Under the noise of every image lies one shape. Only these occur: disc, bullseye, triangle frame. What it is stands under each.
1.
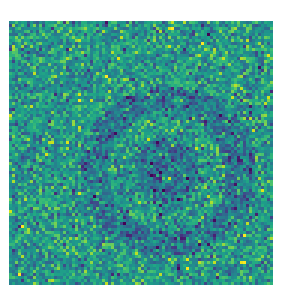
dark bullseye
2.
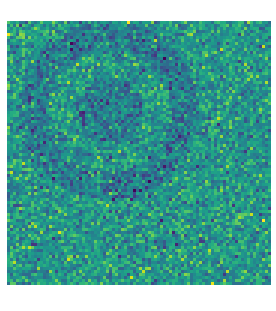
dark bullseye
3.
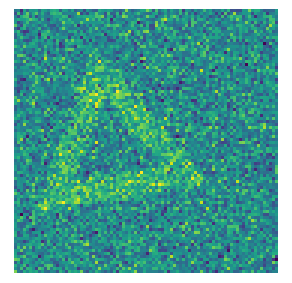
light triangle frame
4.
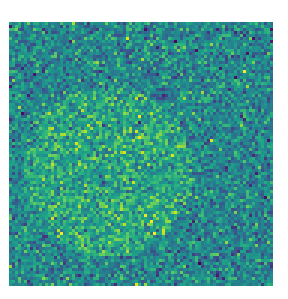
light disc
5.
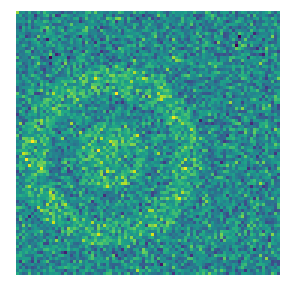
light bullseye
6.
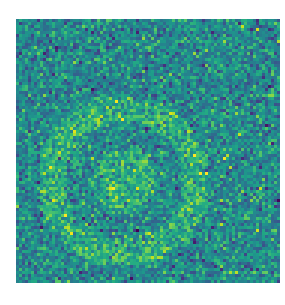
light bullseye
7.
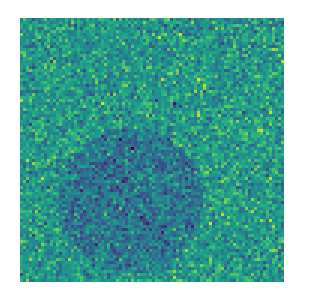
dark disc
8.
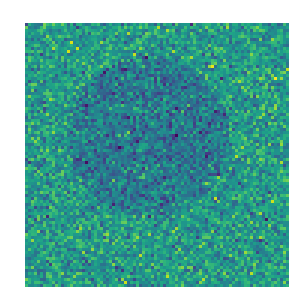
dark disc
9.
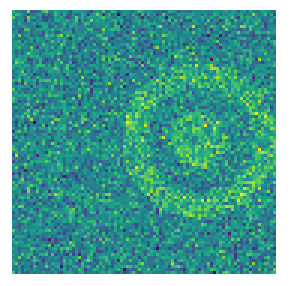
light bullseye
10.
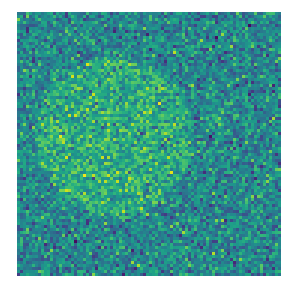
light disc
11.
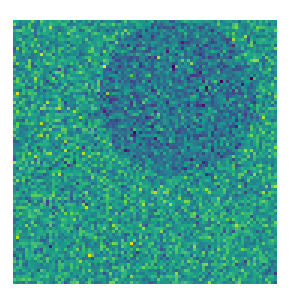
dark disc
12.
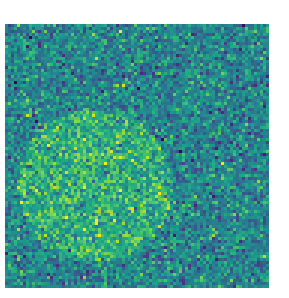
light disc
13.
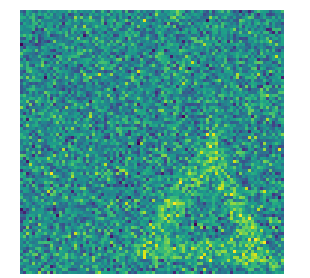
light triangle frame
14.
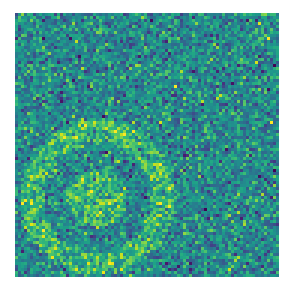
light bullseye
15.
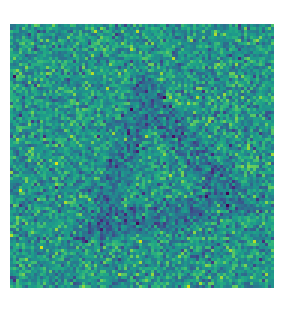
dark triangle frame
